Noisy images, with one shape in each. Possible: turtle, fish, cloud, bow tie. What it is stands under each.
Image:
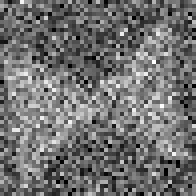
light bow tie
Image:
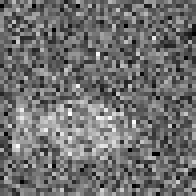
light fish
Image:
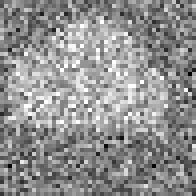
light cloud
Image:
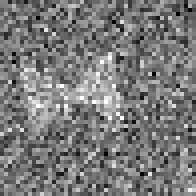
light bow tie
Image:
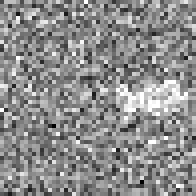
light fish, middle right
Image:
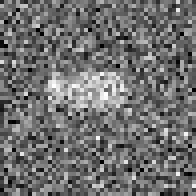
light fish, centre
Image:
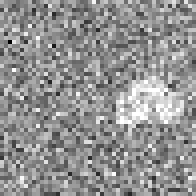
light cloud, middle right
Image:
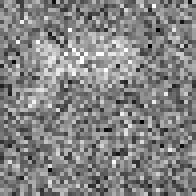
light fish
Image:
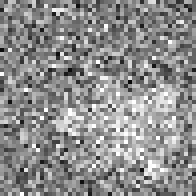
light turtle
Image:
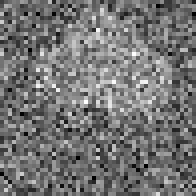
light cloud
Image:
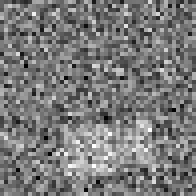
light fish
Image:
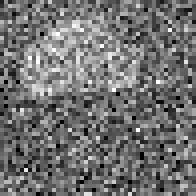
light cloud
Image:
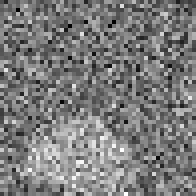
light cloud
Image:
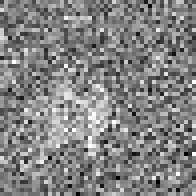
light turtle
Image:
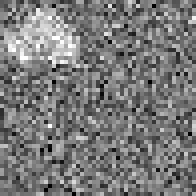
light cloud, top left
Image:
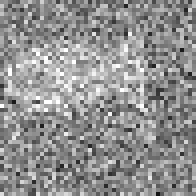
light fish
